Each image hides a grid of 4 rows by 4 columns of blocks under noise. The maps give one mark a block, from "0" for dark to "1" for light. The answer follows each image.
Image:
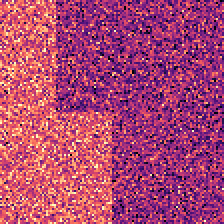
1 0 0 0
1 0 0 0
1 1 0 0
1 1 0 0
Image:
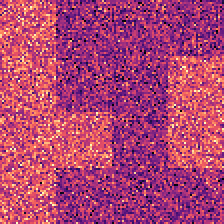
1 0 0 0
1 0 0 1
1 1 0 1
1 0 0 0
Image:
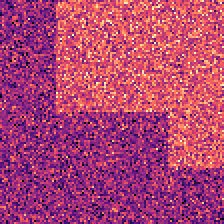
0 1 1 1
0 1 1 1
0 0 0 1
0 0 0 0
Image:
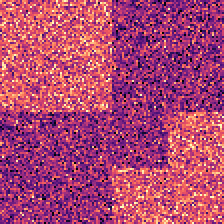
1 1 0 0
1 1 0 0
0 0 0 1
0 0 1 1
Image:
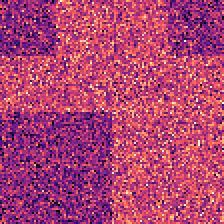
0 1 1 0
1 1 1 1
0 0 1 1
0 0 1 1
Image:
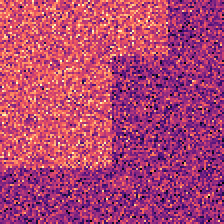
1 1 1 0
1 1 0 0
1 1 0 0
0 0 0 0
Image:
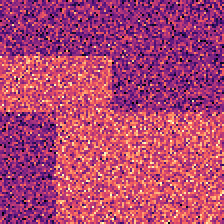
0 0 0 0
1 1 0 0
0 1 1 1
0 1 1 1
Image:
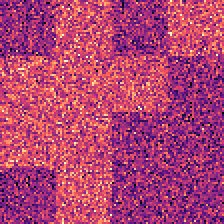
0 1 0 1
1 1 1 0
1 1 0 0
0 1 0 0
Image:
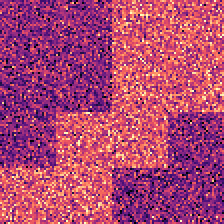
0 0 1 1
0 0 1 1
0 1 1 0
1 1 0 0
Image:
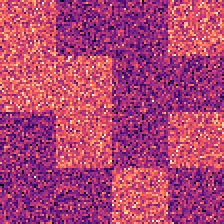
1 0 0 1
1 1 0 0
0 1 0 1
0 0 1 0
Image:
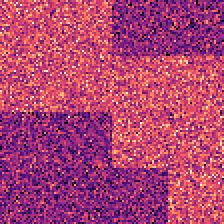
1 1 0 0
1 1 1 1
0 0 1 1
0 0 0 1
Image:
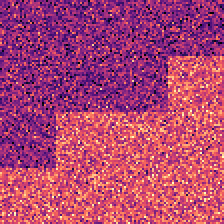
0 0 0 0
0 0 0 1
0 1 1 1
1 1 1 1
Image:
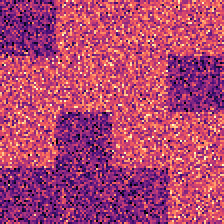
0 1 1 1
1 1 1 0
1 0 1 1
0 0 0 1
